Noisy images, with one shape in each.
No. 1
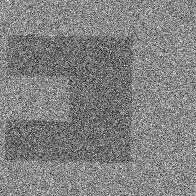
square with a notch
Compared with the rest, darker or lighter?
darker
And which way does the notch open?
left
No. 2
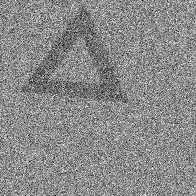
triangle frame
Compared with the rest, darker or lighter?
darker
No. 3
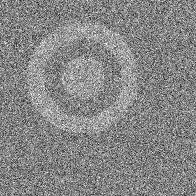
bullseye
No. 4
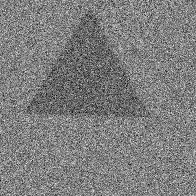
triangle
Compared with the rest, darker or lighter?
darker
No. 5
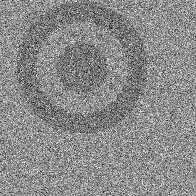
bullseye
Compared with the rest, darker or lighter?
darker
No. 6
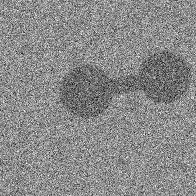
dumbbell
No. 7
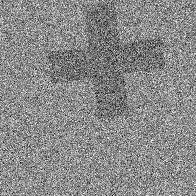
cross
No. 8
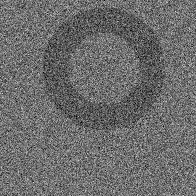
ring
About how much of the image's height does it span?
two thirds
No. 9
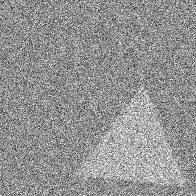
triangle
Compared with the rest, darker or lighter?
lighter
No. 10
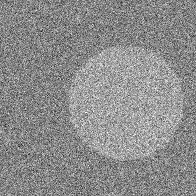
disc
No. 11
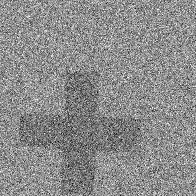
cross
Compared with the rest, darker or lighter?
darker
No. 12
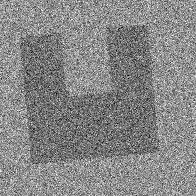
square with a notch
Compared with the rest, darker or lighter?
darker
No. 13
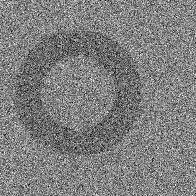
ring
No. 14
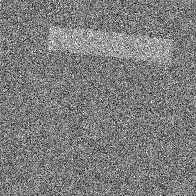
bar
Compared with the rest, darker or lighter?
lighter
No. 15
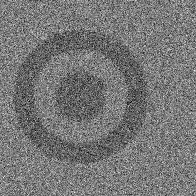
bullseye
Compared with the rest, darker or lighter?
darker
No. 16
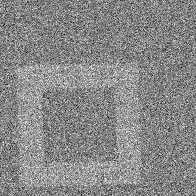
square frame
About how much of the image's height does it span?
two thirds
